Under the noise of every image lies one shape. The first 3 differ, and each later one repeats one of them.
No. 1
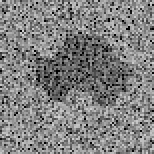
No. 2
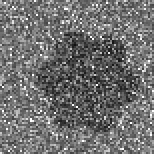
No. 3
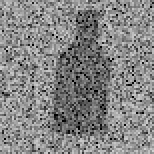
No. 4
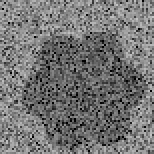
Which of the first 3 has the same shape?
2
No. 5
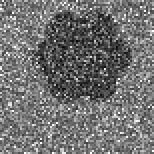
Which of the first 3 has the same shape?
2
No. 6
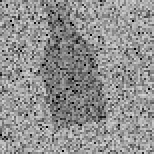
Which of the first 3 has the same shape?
3
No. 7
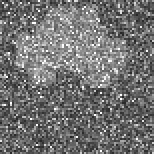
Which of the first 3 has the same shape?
1
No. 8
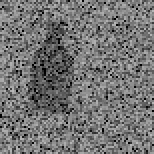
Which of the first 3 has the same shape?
3
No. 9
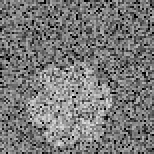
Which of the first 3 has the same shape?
2
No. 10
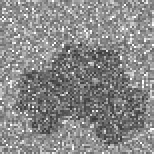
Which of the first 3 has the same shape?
1
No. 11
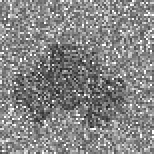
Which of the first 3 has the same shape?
1
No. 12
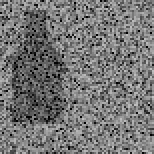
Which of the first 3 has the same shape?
3
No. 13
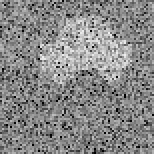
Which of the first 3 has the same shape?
1
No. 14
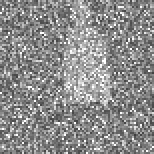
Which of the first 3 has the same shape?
3
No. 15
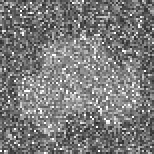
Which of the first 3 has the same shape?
1
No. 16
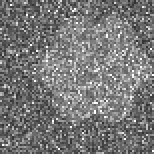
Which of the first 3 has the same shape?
2
